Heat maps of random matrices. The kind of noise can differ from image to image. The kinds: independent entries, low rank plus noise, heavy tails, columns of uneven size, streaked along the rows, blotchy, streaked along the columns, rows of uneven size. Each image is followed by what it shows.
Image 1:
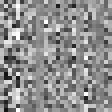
columns of uneven size
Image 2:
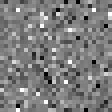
heavy tails
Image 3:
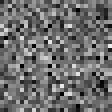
low rank plus noise
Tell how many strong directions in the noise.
five to eight
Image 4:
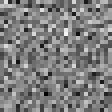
low rank plus noise
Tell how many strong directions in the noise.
five to eight
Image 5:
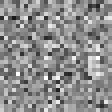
low rank plus noise
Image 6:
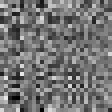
low rank plus noise
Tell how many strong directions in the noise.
two
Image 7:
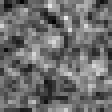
blotchy
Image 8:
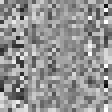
columns of uneven size
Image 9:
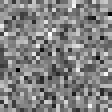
independent entries
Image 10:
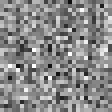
low rank plus noise
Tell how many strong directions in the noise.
five to eight
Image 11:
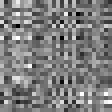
low rank plus noise
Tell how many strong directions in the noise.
one
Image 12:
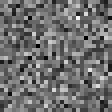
independent entries
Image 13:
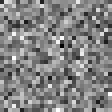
independent entries
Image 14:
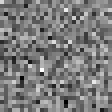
independent entries
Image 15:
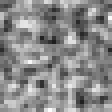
blotchy
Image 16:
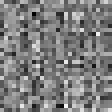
low rank plus noise
